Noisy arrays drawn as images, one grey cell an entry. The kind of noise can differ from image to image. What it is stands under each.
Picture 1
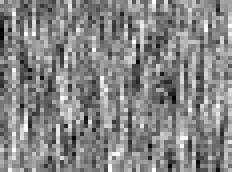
streaked along the columns
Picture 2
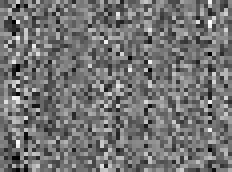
columns of uneven size
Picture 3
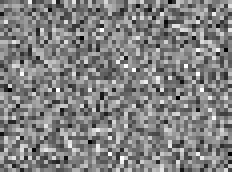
independent entries
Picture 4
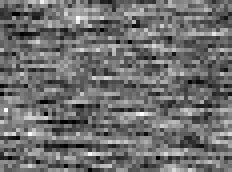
streaked along the rows
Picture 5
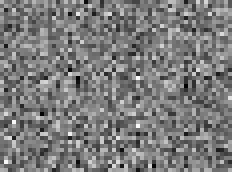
low rank plus noise
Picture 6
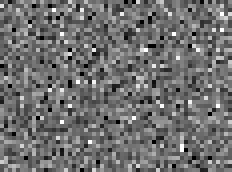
heavy tails
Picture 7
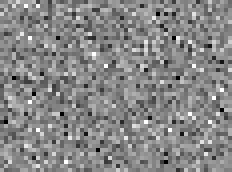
heavy tails
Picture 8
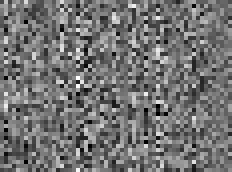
columns of uneven size
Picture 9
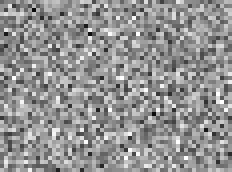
independent entries
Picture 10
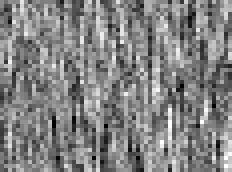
streaked along the columns
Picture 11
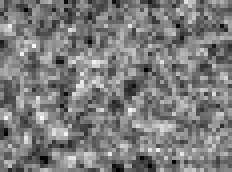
blotchy
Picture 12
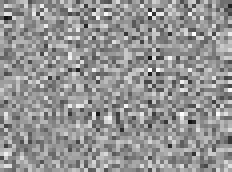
low rank plus noise
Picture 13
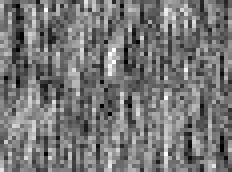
streaked along the columns
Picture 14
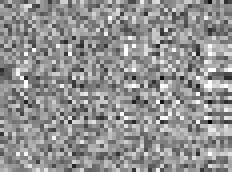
low rank plus noise
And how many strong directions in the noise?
one
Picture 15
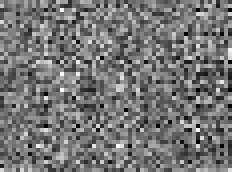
low rank plus noise
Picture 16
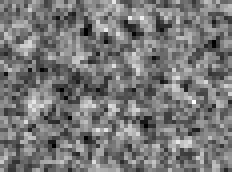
blotchy
